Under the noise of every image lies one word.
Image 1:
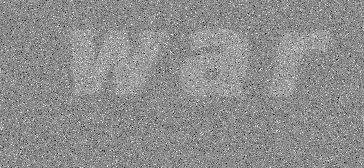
war
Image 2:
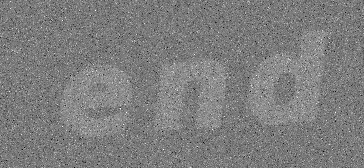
end
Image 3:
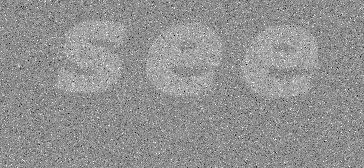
see
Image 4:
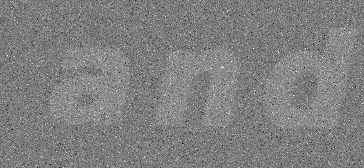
and
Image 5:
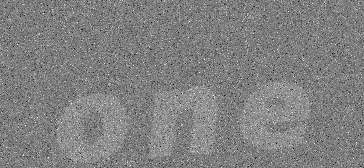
one
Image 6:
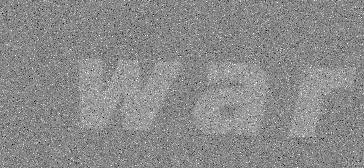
war
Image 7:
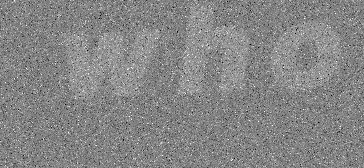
who
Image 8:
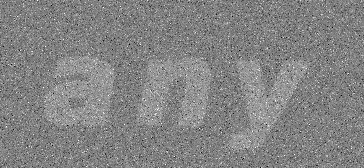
any
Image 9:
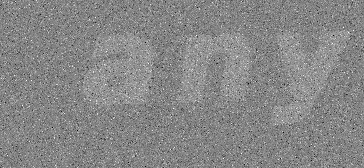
any
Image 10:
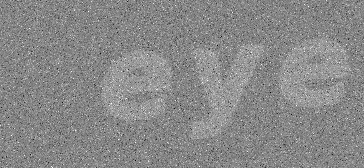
eye
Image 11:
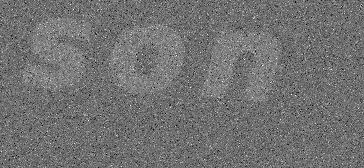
son
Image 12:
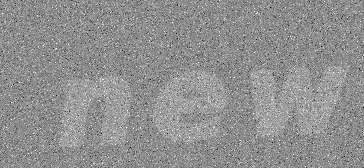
new
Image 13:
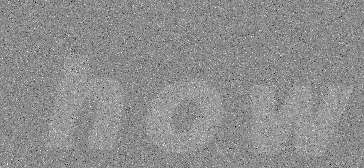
how
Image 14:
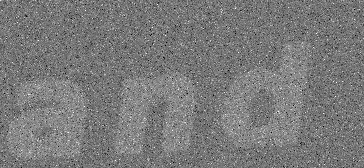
and
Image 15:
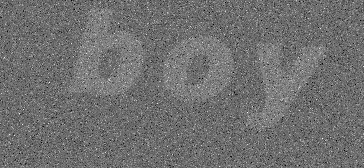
boy
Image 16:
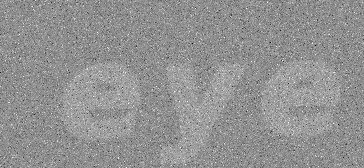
eye
